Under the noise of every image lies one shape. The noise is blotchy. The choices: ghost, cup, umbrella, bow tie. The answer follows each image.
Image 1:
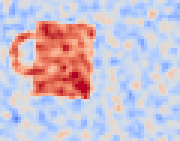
cup
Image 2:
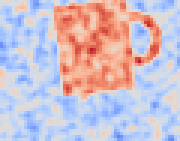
cup
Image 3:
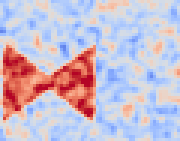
bow tie
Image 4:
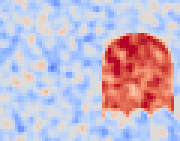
ghost
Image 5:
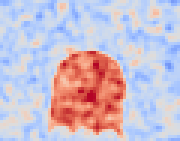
ghost
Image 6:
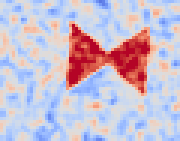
bow tie
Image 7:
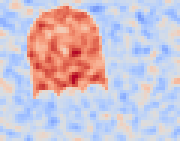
ghost
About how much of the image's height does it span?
two thirds
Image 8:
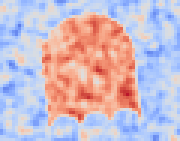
ghost
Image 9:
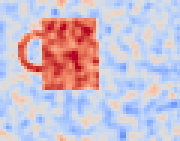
cup
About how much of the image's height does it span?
half
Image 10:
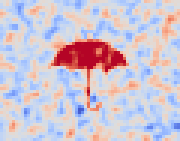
umbrella
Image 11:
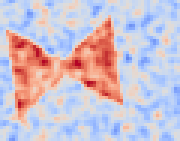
bow tie
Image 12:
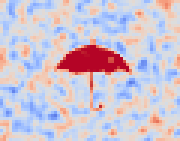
umbrella
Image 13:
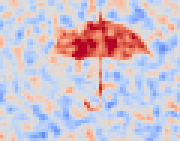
umbrella
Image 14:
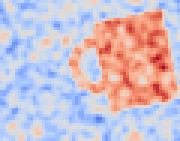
cup
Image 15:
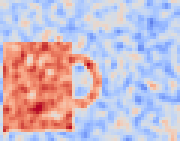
cup
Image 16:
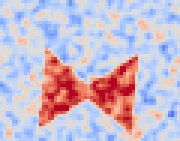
bow tie
